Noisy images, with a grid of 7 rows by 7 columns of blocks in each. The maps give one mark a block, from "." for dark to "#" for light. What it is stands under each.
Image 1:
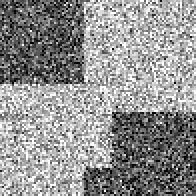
. . . # # # #
. . . # # # #
. . . # # # #
# # # # # # #
# # # # . . .
# # # # . . .
# # # . . . .
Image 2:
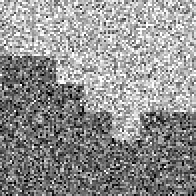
# # # # # # #
# # # # # # #
. . # # # # #
. . . # # # #
. . . . # . .
. . . . . . .
. . . . . . .
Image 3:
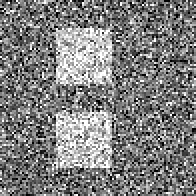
. . . . . . .
. . # # . . .
. . # # . . .
. . . . . . .
. . # # . . .
. . # # . . .
. . . . . . .
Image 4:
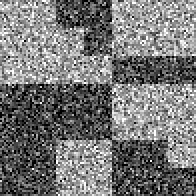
# # . . # # #
# # # . # # #
# # # # . . .
. . . . # # #
. . . . # # #
. . # # . . #
. . # # . . .
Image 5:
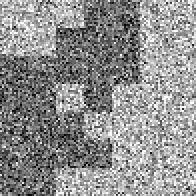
# # # . . # #
# # . . . # #
. . . . . # #
. . # . # # #
. . . # # # #
. . . . # # #
. . # # # # #
